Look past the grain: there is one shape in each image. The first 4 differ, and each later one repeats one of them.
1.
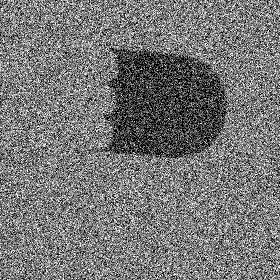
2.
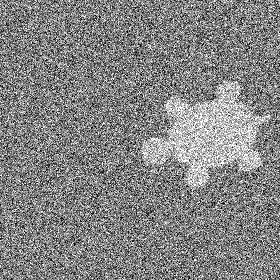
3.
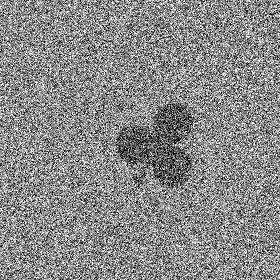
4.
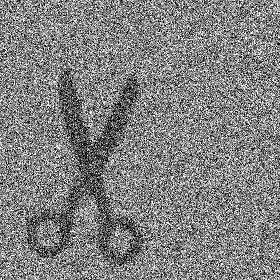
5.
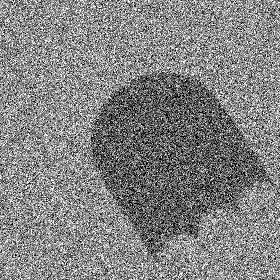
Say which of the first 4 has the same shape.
1
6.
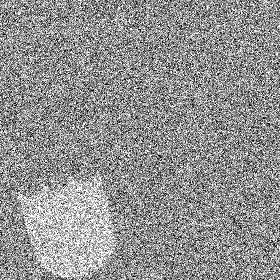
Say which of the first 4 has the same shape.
1
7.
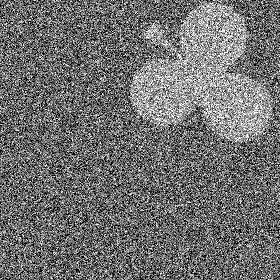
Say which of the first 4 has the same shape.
3
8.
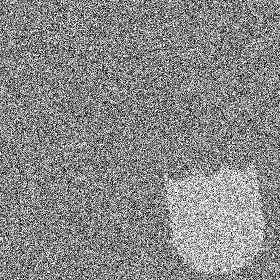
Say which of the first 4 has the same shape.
1
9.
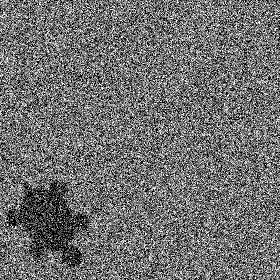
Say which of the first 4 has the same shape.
2
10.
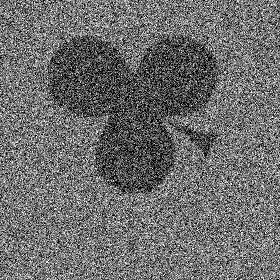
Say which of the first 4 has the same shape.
3
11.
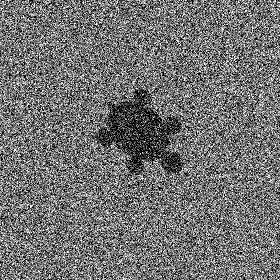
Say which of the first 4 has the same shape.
2
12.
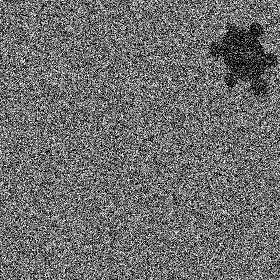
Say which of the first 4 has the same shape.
2
